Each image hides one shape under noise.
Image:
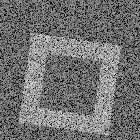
square frame
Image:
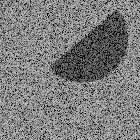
half disc
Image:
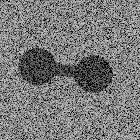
dumbbell
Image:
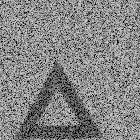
triangle frame
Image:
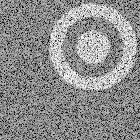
bullseye
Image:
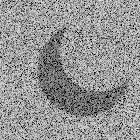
crescent
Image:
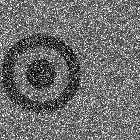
bullseye
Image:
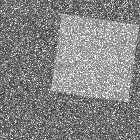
square
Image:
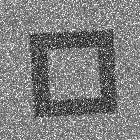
square frame
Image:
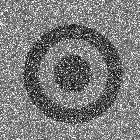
bullseye
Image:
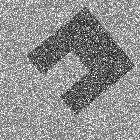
square with a notch
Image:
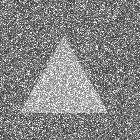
triangle
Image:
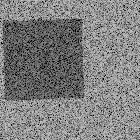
square
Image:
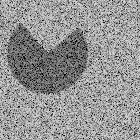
disc with a wedge cut out
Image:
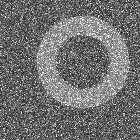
ring
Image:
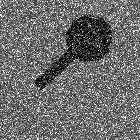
lollipop
